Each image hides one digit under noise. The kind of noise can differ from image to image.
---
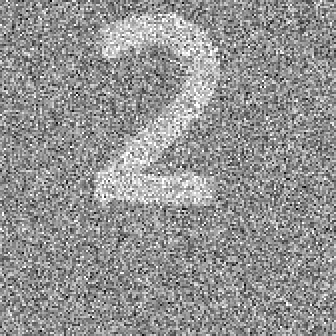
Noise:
low rank plus noise
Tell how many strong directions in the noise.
two
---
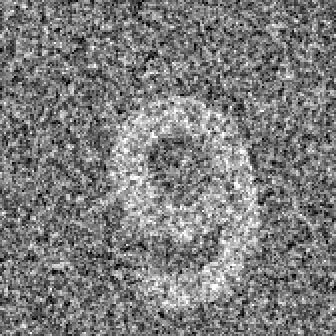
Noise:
blotchy
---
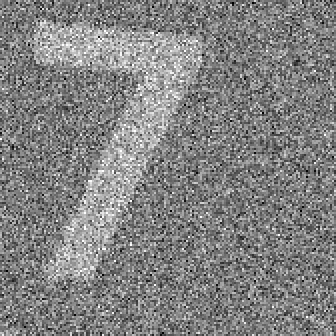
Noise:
low rank plus noise
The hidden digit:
7
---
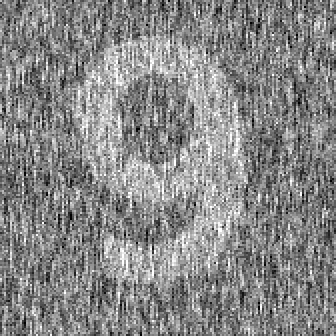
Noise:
streaked along the columns
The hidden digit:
9
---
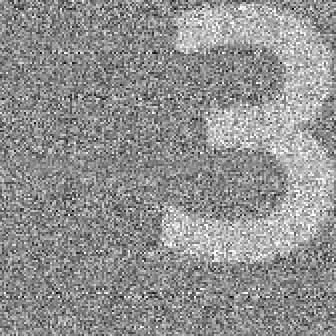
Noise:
rows of uneven size
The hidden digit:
3
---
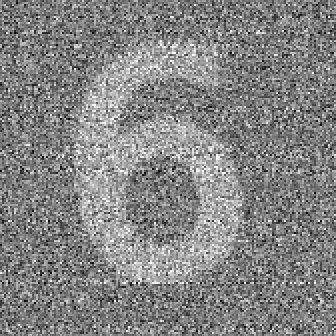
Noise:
rows of uneven size
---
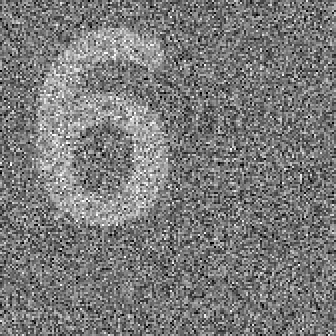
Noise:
low rank plus noise
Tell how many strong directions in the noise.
five to eight
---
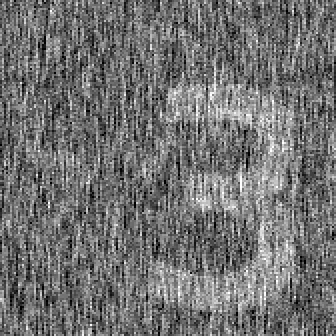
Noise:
streaked along the columns
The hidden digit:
3
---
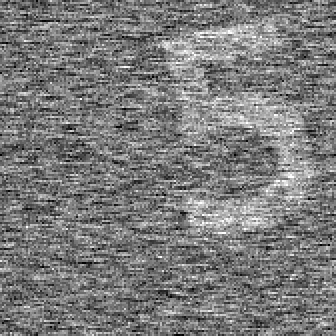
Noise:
streaked along the rows
